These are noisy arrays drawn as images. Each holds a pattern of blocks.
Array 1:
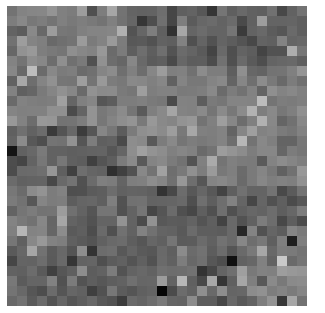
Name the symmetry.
no symmetry
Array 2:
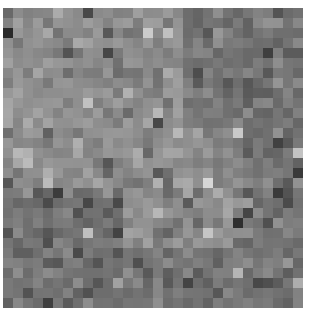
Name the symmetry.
mirrored about the diagonal from the top left
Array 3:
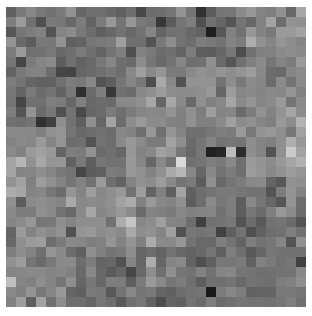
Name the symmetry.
the same after a half turn
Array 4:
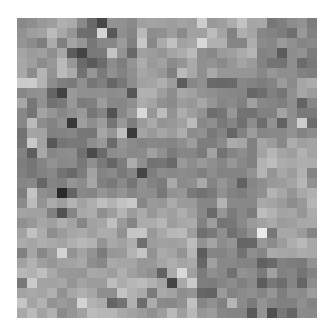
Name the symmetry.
no symmetry
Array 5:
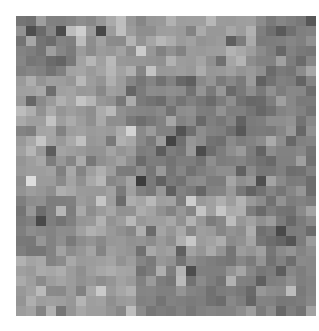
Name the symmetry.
no symmetry
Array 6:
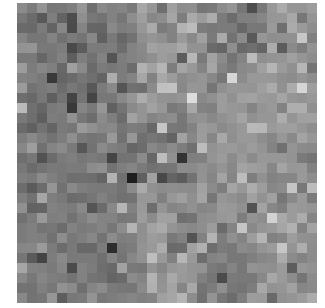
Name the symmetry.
top and bottom mirror each other
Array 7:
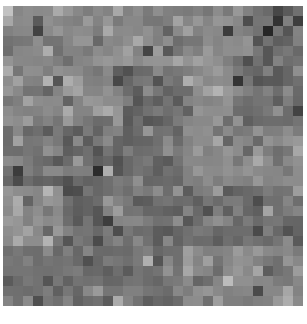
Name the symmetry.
no symmetry
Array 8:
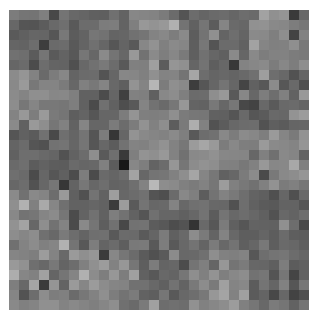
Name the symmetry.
mirrored about the diagonal from the bottom left
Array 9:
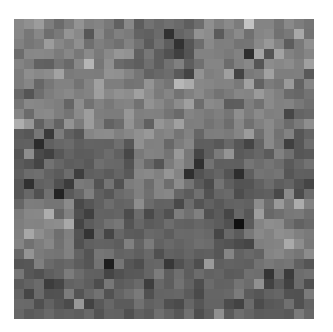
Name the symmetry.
left and right mirror each other
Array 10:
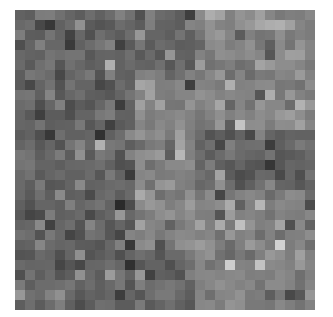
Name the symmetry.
top and bottom mirror each other
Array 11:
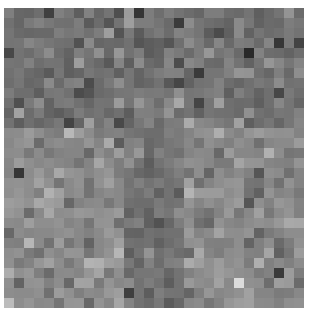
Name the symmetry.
left and right mirror each other
